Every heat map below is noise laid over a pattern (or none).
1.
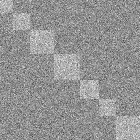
blocks along the diagonal
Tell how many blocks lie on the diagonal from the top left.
7
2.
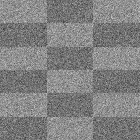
a checkerboard
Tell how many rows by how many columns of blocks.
6 by 3
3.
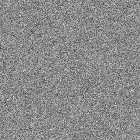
only noise
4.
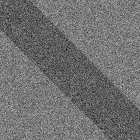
a diagonal band
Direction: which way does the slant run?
top left to bottom right
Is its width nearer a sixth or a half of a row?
a half
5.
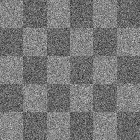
a checkerboard
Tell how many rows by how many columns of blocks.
5 by 6
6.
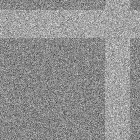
bands of rows crossing bands of columns
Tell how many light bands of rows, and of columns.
1 and 1
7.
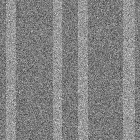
bands of columns
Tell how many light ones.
4
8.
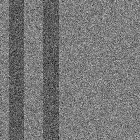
bands of columns
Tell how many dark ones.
2
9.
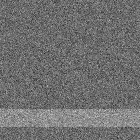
one band of rows
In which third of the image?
bottom
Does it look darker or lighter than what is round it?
lighter
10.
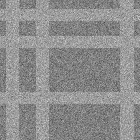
bands of rows crossing bands of columns
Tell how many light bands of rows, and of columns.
3 and 3
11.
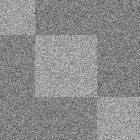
blocks along the diagonal
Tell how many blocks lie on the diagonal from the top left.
3
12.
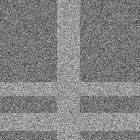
bands of rows crossing bands of columns
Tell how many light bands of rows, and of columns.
2 and 1
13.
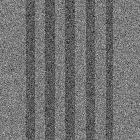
bands of columns
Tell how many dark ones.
5
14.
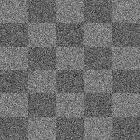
a checkerboard
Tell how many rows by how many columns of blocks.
6 by 5
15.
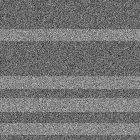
bands of rows
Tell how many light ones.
4
